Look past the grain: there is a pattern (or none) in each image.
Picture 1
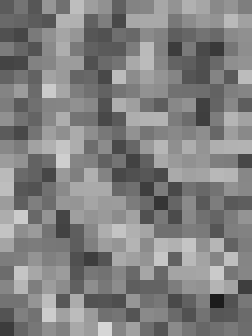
rings round one point
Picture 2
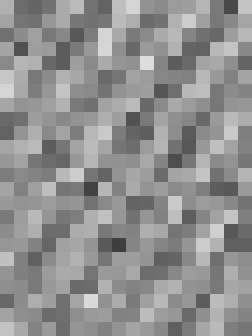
diagonal stripes
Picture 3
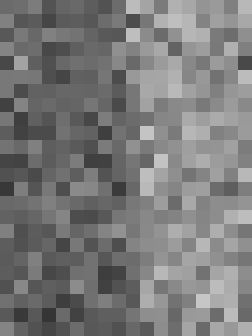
a sharp edge
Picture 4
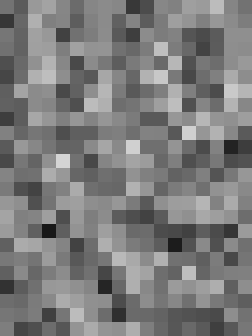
rings round one point
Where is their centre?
top right
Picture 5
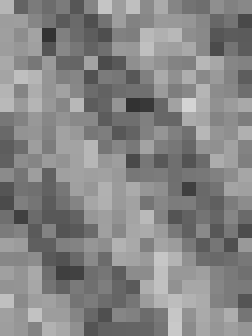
diagonal stripes
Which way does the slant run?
top left to bottom right
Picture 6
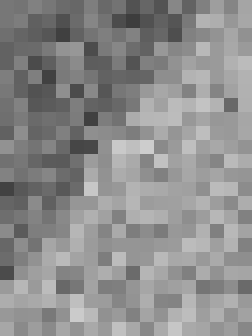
a sharp edge
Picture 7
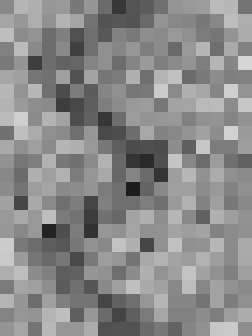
a wavy band
